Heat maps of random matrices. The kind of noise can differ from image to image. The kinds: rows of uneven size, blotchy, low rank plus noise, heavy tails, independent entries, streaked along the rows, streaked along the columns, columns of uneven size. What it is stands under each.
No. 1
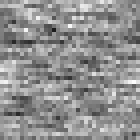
streaked along the rows
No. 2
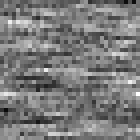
streaked along the rows
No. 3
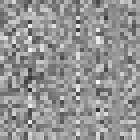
columns of uneven size
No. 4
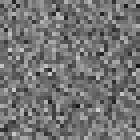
independent entries
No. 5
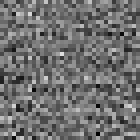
low rank plus noise
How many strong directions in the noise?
two
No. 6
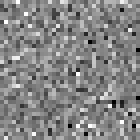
heavy tails
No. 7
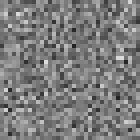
low rank plus noise
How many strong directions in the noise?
three or four
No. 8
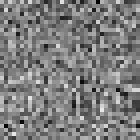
low rank plus noise
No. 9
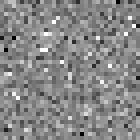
heavy tails
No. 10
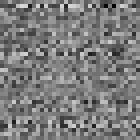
rows of uneven size
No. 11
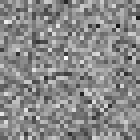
independent entries
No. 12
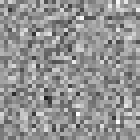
low rank plus noise
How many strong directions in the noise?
five to eight
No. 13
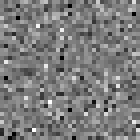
heavy tails
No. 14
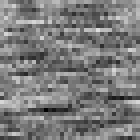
streaked along the rows
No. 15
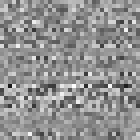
rows of uneven size
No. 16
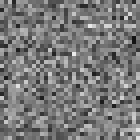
independent entries
